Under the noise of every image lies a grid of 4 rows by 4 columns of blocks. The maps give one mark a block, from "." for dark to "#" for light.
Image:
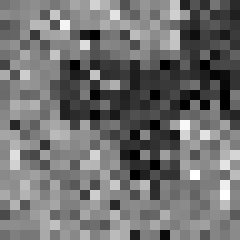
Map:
# # # .
# . . .
# # . #
# # # #
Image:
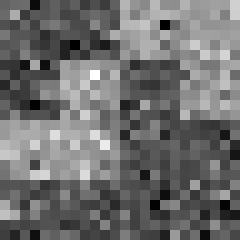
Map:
. . # #
. # . #
# # . .
. . . .
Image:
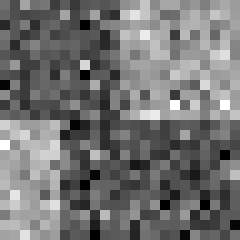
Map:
. . # #
. . # #
# . . .
# . . .
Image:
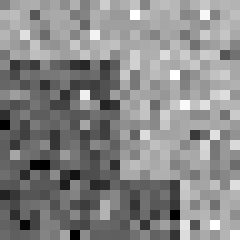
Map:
# # # #
. . # #
. . # #
. . . #
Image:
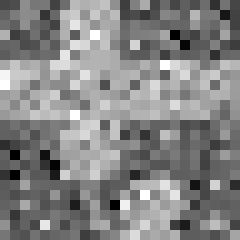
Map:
. # . .
# # # #
. # . .
. . # .
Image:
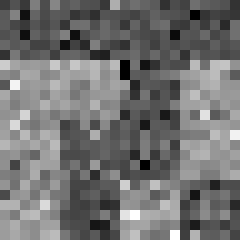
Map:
. . . .
# # . #
# . . #
# . # .
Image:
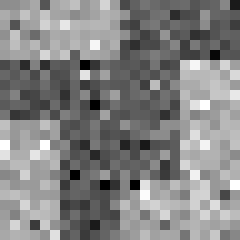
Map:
# # . .
. . . #
# . . #
# . # #
